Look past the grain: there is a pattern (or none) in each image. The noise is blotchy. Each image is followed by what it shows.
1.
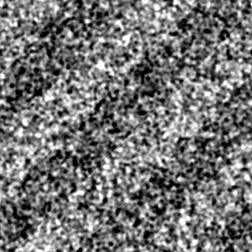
diagonal stripes
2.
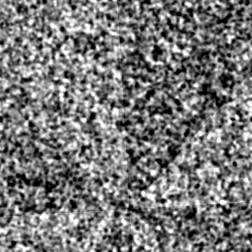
spokes from one point
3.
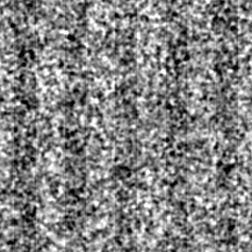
vertical stripes
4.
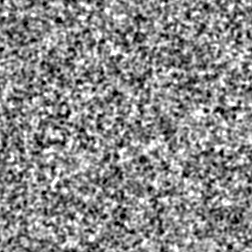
only noise
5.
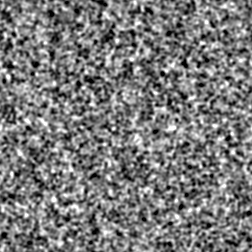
only noise
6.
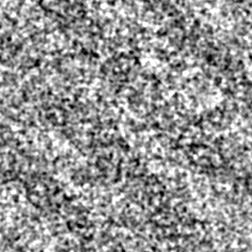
diagonal stripes
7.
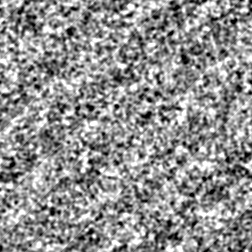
diagonal stripes
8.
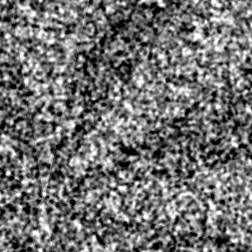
spokes from one point
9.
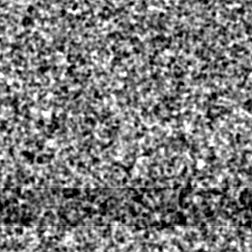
one horizontal stripe
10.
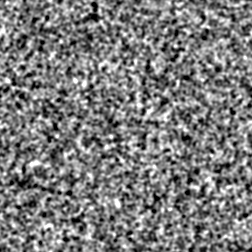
only noise
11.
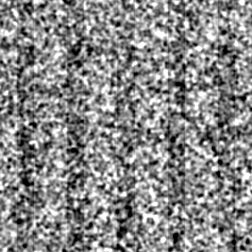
vertical stripes
